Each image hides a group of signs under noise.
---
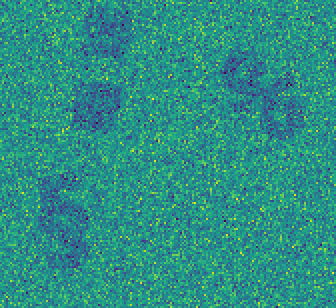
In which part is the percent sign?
top right
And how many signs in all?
3
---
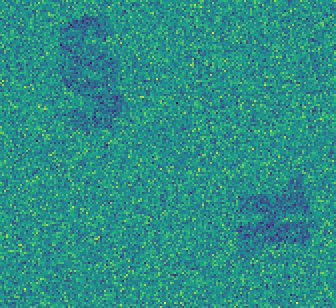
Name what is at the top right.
nothing
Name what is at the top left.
section sign
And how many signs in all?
2
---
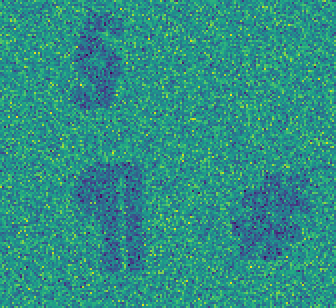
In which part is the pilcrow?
bottom left
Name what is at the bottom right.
hash sign
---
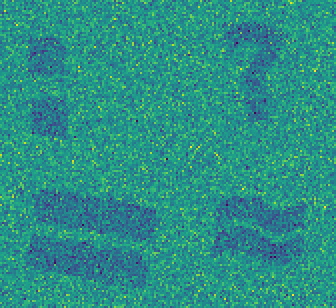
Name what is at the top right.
question mark
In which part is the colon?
top left
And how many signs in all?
4
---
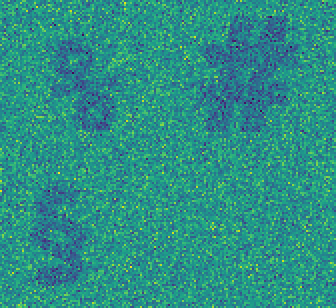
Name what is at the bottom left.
section sign
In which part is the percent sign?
top left
